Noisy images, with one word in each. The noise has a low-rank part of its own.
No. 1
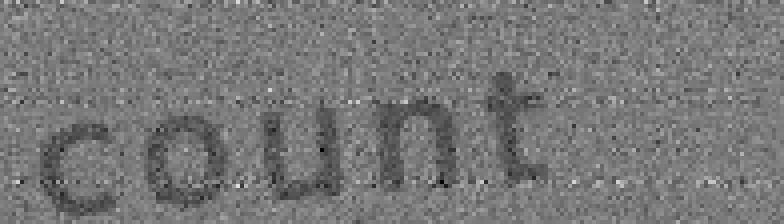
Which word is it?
count
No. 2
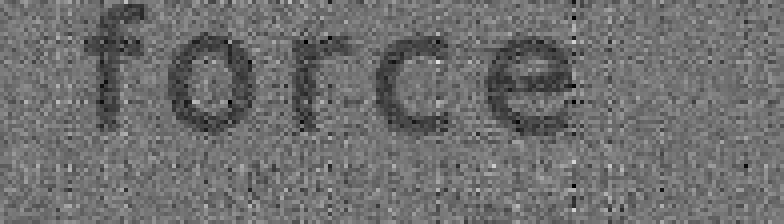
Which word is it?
force
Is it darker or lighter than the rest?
darker
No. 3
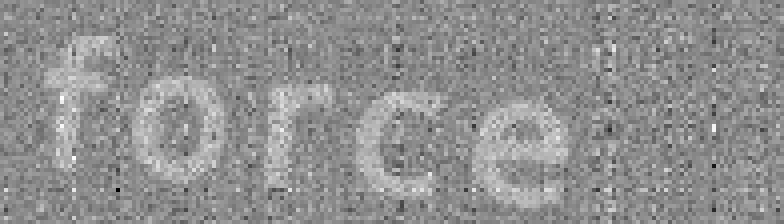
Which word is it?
force
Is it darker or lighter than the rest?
lighter
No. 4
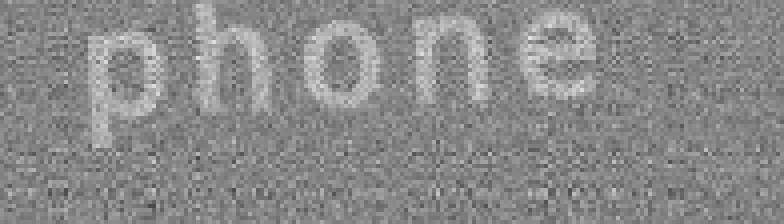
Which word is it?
phone
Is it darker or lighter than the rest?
lighter
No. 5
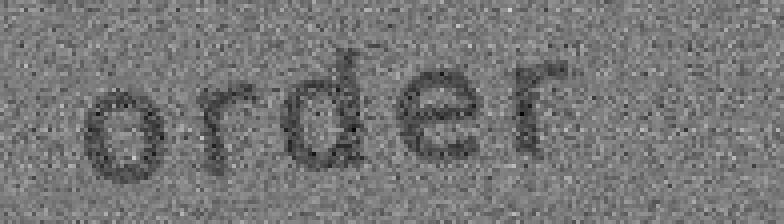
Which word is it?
order
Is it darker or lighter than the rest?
darker
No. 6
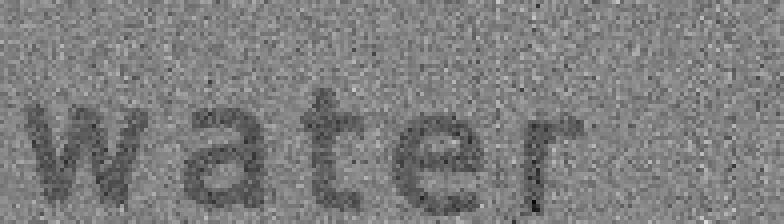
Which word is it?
water
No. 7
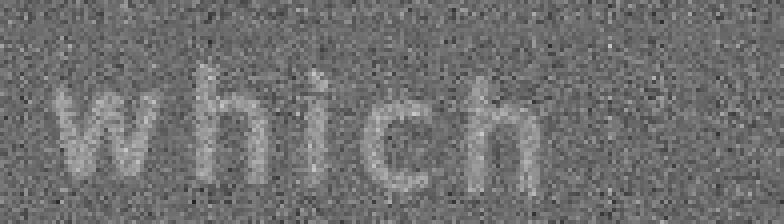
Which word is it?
which
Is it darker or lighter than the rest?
lighter
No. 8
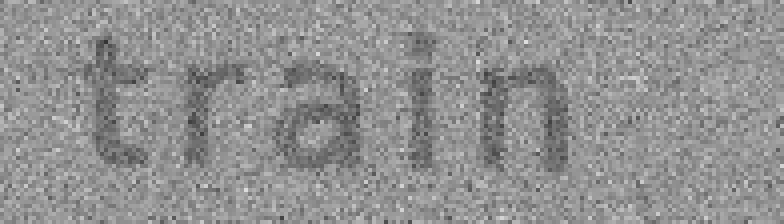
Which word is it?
train
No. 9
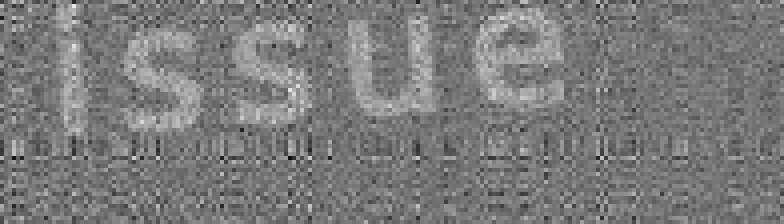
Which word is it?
issue
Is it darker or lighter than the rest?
lighter
